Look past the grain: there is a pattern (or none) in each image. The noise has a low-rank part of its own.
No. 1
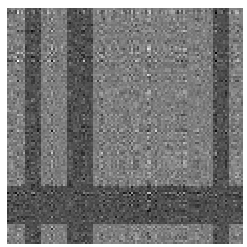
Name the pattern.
bands of rows crossing bands of columns
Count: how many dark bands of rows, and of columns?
1 and 3
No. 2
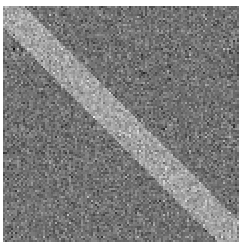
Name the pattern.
a diagonal band
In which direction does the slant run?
top left to bottom right
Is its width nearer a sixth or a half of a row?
a sixth
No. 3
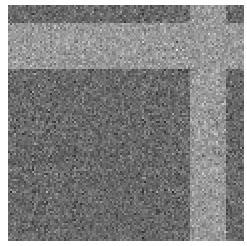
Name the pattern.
bands of rows crossing bands of columns
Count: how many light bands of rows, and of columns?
1 and 1
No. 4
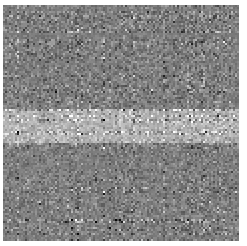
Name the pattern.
one band of rows
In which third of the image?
middle
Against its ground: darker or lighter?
lighter
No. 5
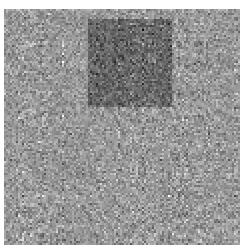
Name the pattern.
one block
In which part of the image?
top middle
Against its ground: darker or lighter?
darker
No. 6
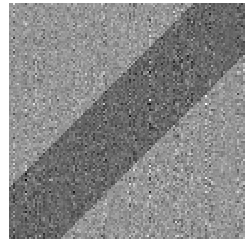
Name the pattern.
a diagonal band
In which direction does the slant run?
bottom left to top right
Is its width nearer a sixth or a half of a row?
a half
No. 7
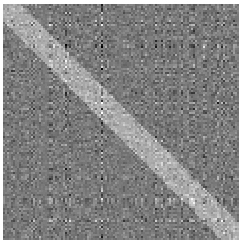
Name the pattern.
a diagonal band
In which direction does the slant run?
top left to bottom right
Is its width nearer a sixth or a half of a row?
a sixth
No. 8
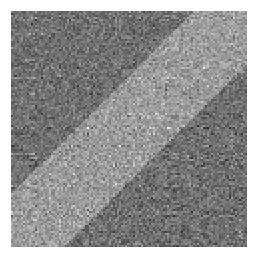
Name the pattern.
a diagonal band
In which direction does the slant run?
bottom left to top right
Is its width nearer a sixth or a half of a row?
a half
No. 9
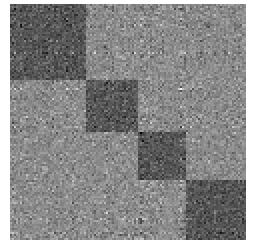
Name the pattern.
blocks along the diagonal
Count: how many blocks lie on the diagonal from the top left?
4
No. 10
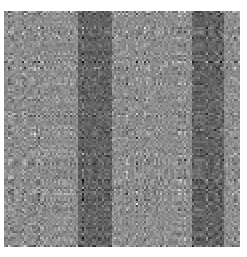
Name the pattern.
bands of columns
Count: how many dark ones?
2
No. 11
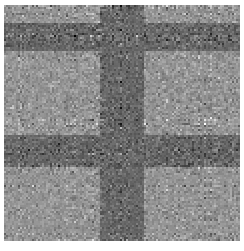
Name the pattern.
bands of rows crossing bands of columns
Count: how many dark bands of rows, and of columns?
2 and 1
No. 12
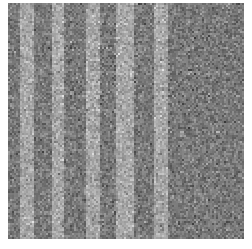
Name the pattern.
bands of columns
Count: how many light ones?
5
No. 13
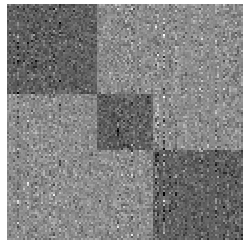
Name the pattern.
blocks along the diagonal
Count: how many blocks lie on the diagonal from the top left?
3
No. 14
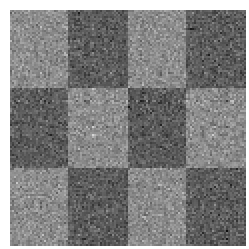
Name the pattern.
a checkerboard
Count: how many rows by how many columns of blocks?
3 by 4
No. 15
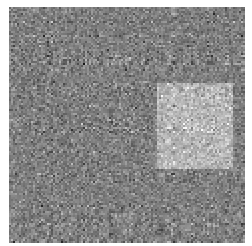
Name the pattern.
one block
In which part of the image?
middle right
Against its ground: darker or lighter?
lighter
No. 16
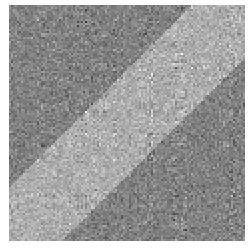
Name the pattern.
a diagonal band
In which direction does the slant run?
bottom left to top right
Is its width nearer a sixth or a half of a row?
a half
